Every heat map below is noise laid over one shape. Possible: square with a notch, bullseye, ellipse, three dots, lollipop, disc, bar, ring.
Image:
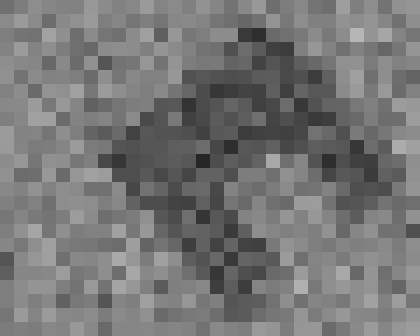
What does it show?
dark square with a notch
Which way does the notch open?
down and right
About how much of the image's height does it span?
nearly all
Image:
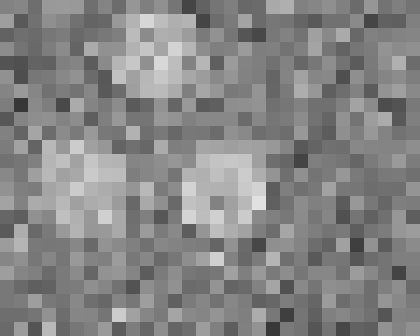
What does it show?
light three dots
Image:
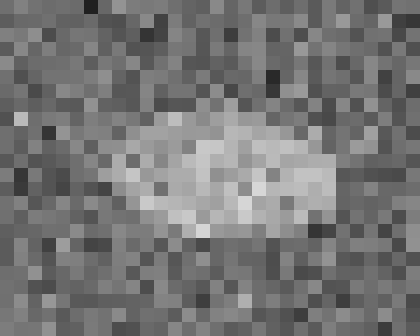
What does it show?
light ellipse
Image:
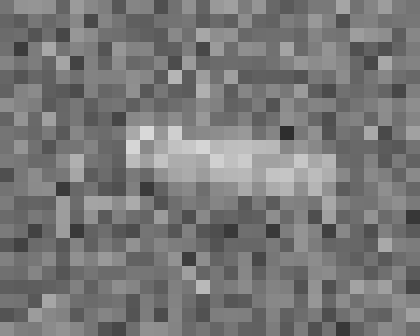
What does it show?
light bar
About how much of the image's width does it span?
half
